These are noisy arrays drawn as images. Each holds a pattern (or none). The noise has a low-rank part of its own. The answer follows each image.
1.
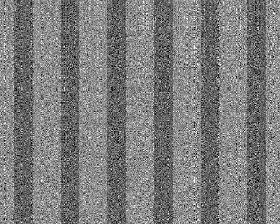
vertical stripes
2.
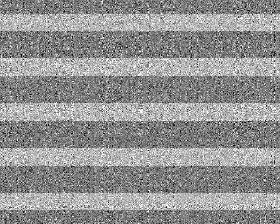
horizontal stripes
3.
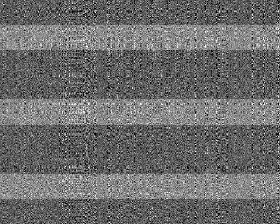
horizontal stripes
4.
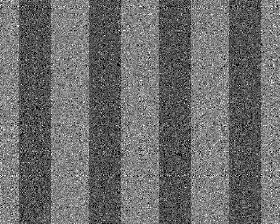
vertical stripes
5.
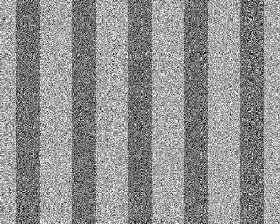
vertical stripes
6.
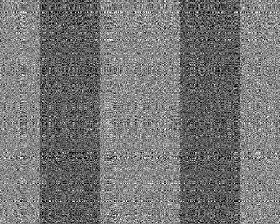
vertical stripes
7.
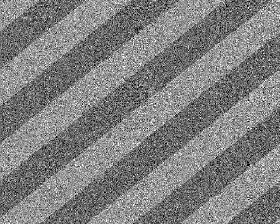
diagonal stripes
